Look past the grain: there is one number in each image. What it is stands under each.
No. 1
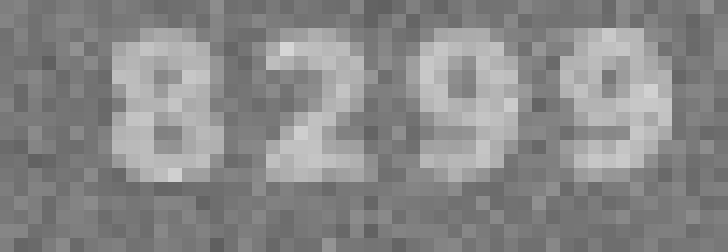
8299
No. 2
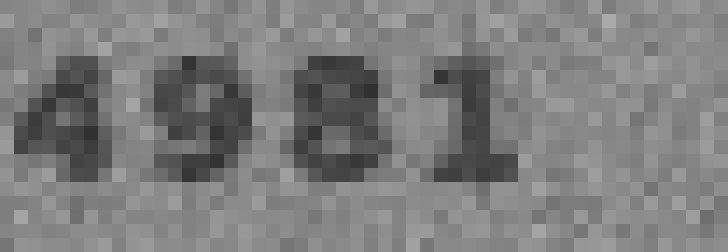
4981
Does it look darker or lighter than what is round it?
darker
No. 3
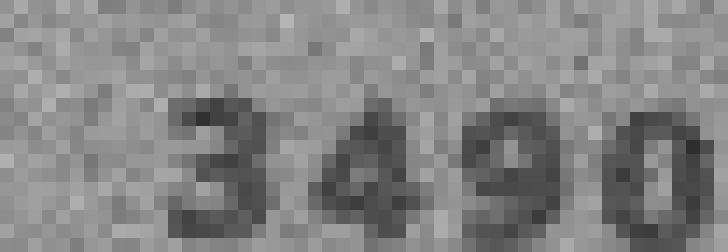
3490
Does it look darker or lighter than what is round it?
darker
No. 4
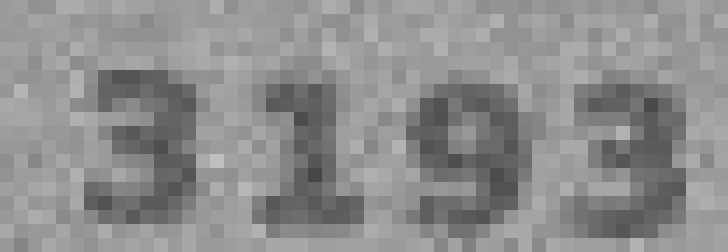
3193
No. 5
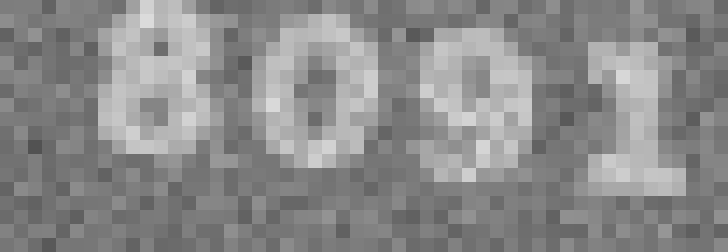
8091
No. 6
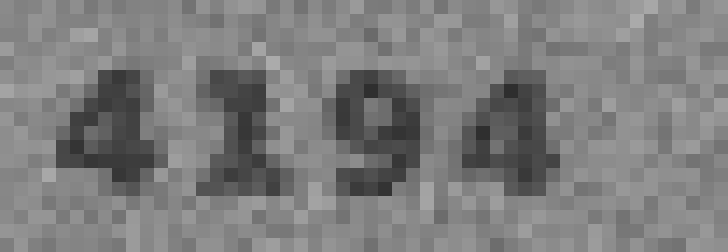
4194
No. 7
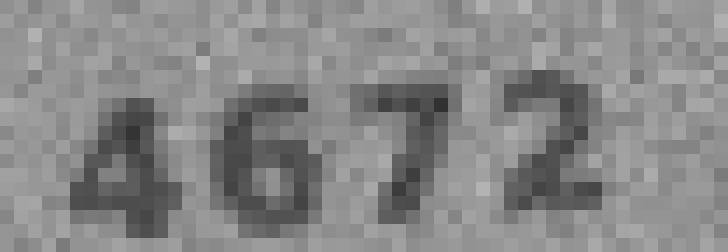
4672
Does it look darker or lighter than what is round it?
darker
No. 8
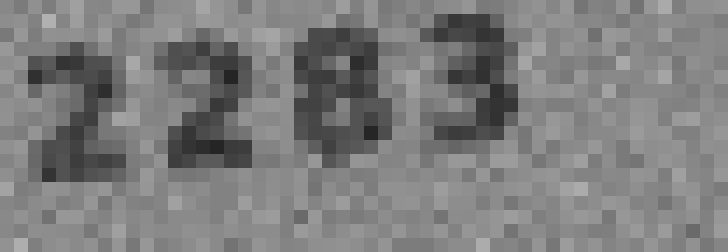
2283
